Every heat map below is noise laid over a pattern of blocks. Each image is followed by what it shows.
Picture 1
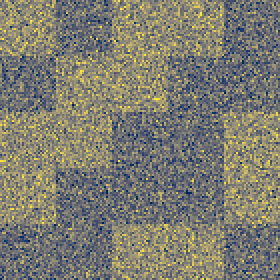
mirrored about the diagonal from the top left
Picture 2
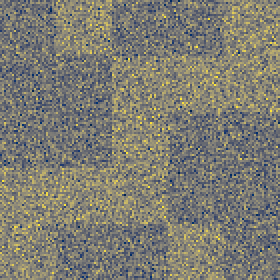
the same after a half turn
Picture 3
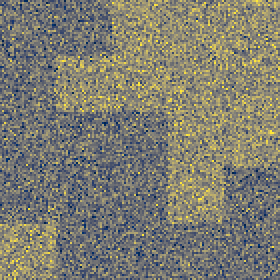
mirrored about the diagonal from the bottom left
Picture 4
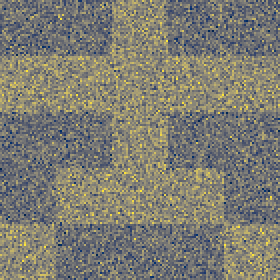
left and right mirror each other
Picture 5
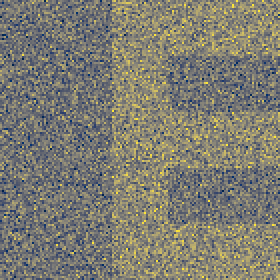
top and bottom mirror each other
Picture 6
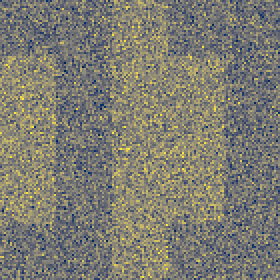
top and bottom mirror each other
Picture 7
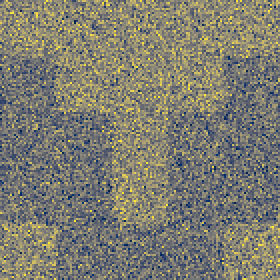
left and right mirror each other
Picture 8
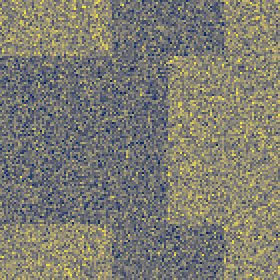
top and bottom mirror each other
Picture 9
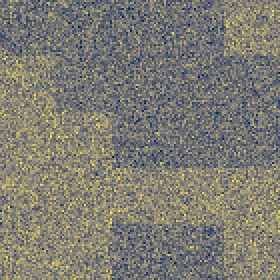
no symmetry
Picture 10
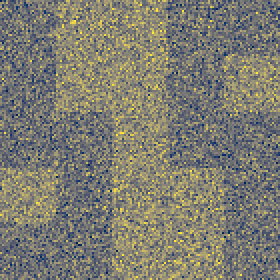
the same after a half turn
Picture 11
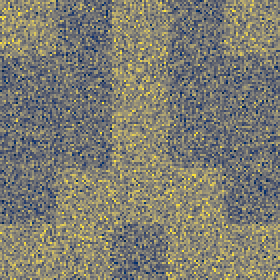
left and right mirror each other
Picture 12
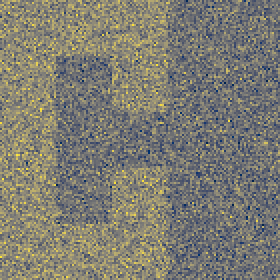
top and bottom mirror each other
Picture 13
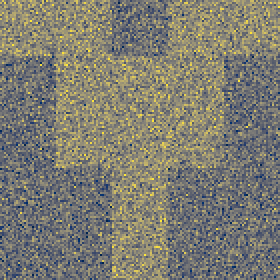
left and right mirror each other
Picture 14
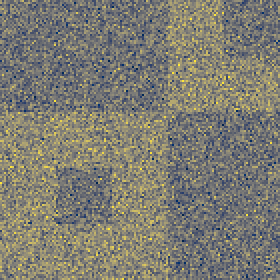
mirrored about the diagonal from the bottom left
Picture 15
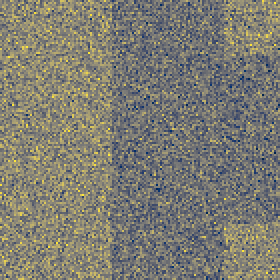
top and bottom mirror each other
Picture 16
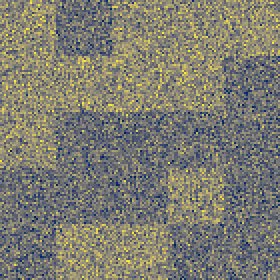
no symmetry
